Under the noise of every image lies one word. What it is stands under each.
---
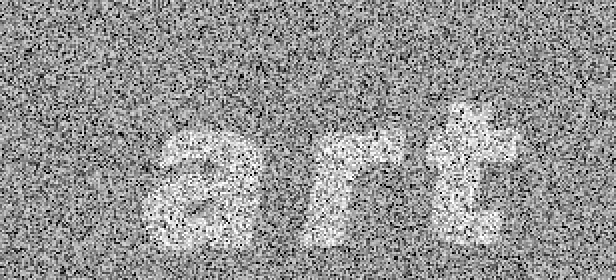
art
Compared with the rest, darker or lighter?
lighter
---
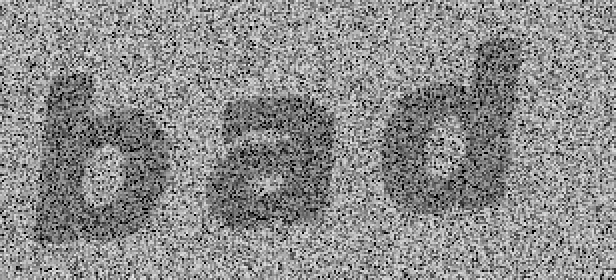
bad
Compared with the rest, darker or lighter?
darker
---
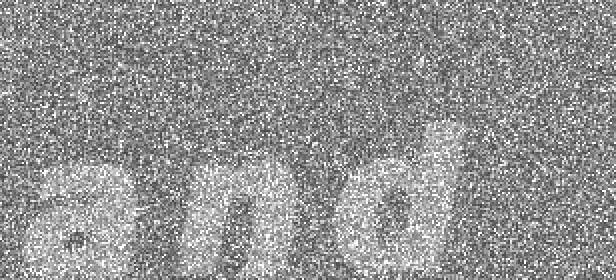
and
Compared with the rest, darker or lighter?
lighter
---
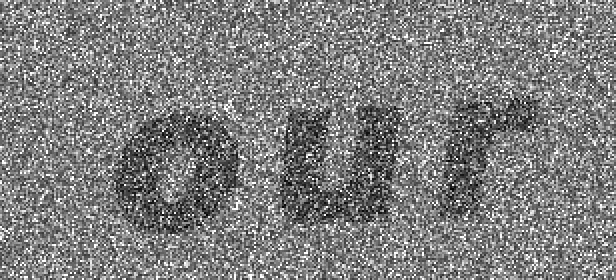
our
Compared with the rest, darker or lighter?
darker
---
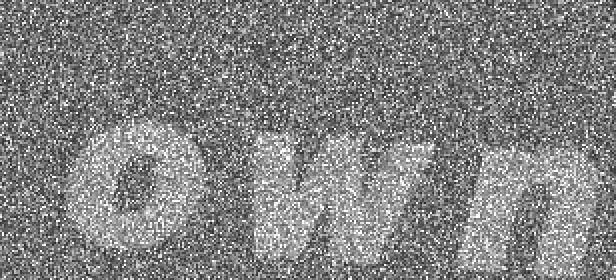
own
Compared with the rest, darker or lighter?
lighter
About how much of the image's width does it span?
nearly all
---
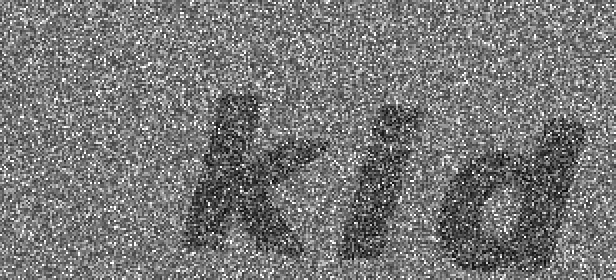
kid
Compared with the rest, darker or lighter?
darker
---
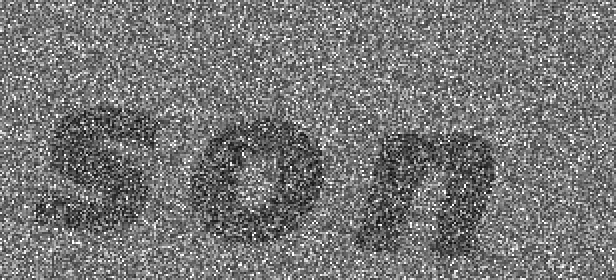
son
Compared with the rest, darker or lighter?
darker
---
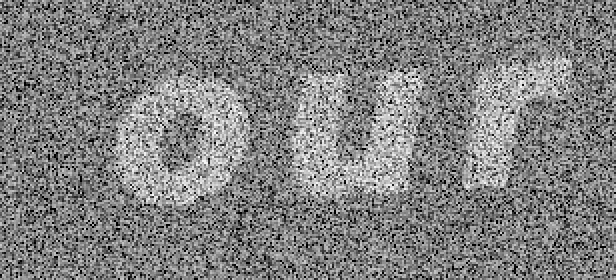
our
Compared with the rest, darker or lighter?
lighter
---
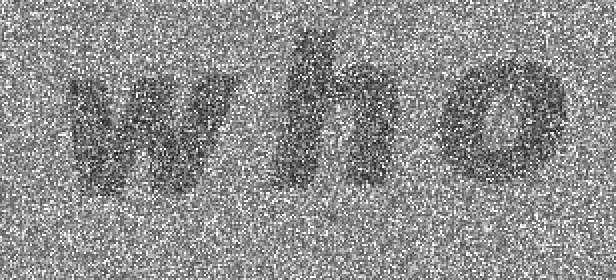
who
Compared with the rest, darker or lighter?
darker
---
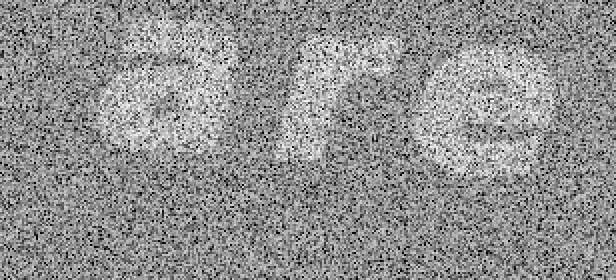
are
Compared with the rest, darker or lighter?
lighter
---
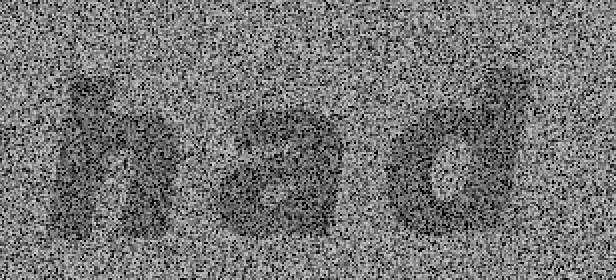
had
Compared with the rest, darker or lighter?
darker
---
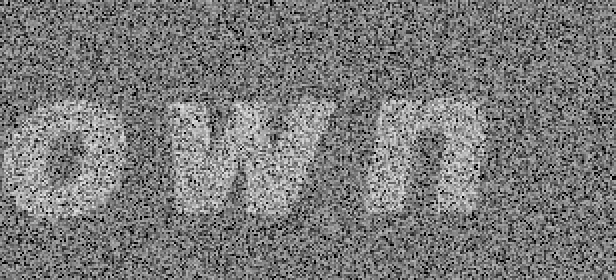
own
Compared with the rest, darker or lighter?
lighter
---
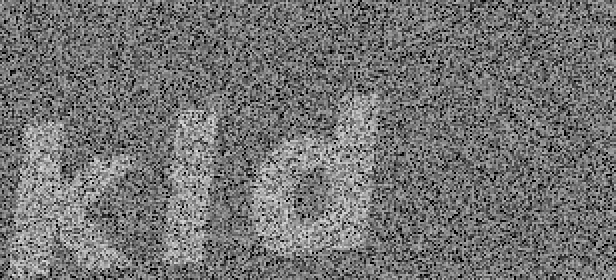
kid
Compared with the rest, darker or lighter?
lighter
